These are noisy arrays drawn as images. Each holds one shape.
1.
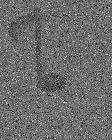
dark musical note
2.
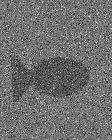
dark fish
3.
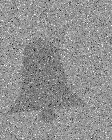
dark bell
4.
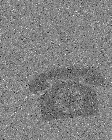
dark telephone
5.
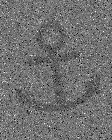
dark anchor
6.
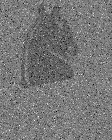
dark chess knight
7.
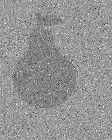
dark pear
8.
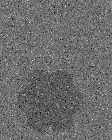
dark flower
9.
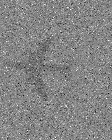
dark airplane
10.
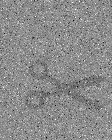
dark pair of scissors
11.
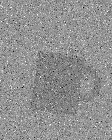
dark cup
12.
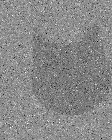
dark cat's head
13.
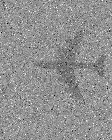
dark airplane
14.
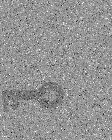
dark key
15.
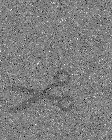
dark pair of scissors
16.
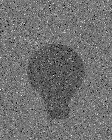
dark light bulb
